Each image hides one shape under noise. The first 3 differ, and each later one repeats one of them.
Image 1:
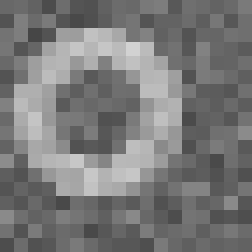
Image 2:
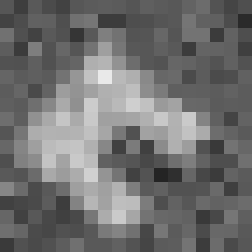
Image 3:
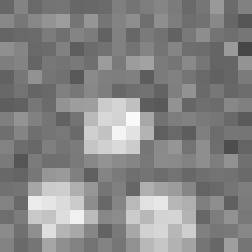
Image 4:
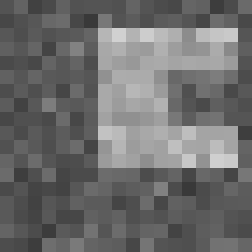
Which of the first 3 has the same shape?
2
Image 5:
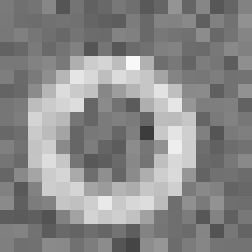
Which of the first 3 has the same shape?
1
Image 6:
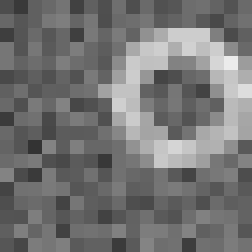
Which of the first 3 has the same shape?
1
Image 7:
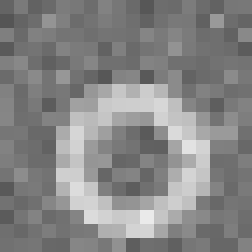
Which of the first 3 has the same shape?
1
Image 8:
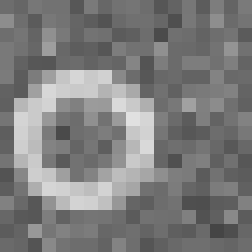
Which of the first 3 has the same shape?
1
